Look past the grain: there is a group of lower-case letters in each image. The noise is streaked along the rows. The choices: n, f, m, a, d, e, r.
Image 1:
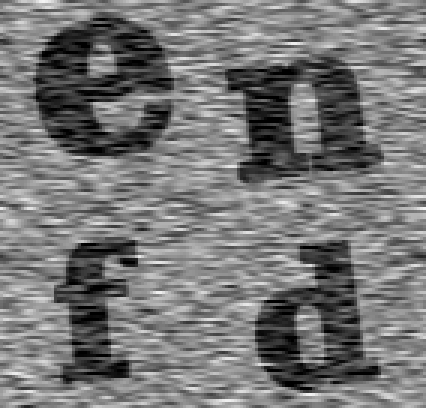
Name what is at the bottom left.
f
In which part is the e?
top left
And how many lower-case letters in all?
4
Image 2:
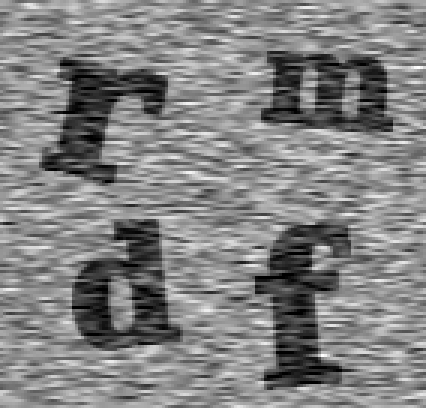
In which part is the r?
top left
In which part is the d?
bottom left
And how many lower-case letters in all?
4
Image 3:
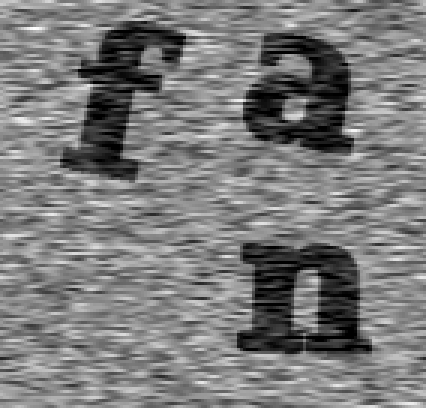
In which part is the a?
top right
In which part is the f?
top left
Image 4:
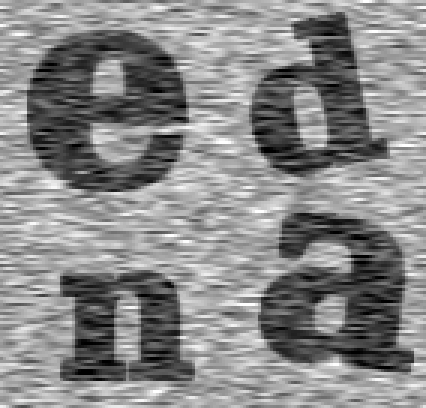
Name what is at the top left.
e
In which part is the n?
bottom left
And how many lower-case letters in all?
4
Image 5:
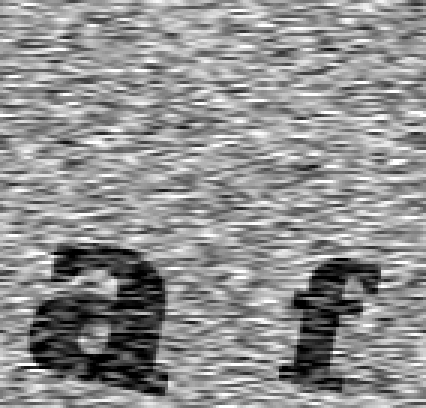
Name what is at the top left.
nothing
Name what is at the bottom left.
a
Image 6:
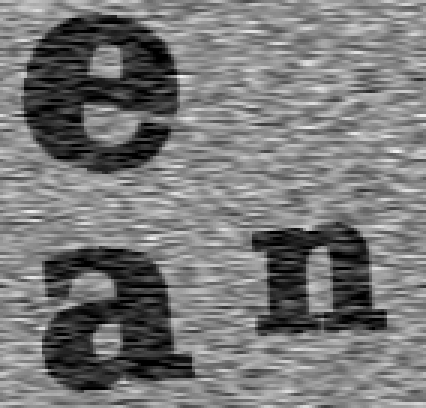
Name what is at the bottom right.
n
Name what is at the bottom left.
a
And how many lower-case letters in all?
3
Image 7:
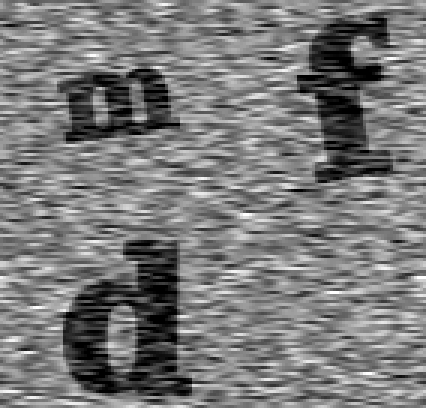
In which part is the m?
top left
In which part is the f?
top right
